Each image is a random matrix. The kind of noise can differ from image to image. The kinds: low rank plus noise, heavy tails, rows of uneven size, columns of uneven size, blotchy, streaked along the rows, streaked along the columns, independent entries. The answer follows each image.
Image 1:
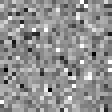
heavy tails
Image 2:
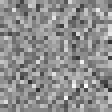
low rank plus noise
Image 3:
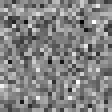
independent entries
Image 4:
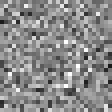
low rank plus noise
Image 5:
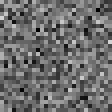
independent entries
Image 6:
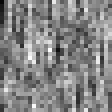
streaked along the columns
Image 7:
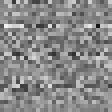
rows of uneven size
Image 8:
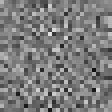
low rank plus noise
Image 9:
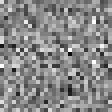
low rank plus noise
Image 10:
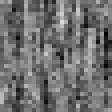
streaked along the columns
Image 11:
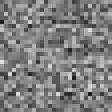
low rank plus noise
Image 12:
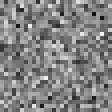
independent entries
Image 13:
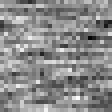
streaked along the rows
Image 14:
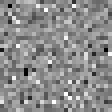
heavy tails
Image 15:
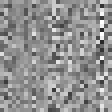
columns of uneven size
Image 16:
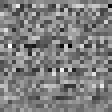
rows of uneven size
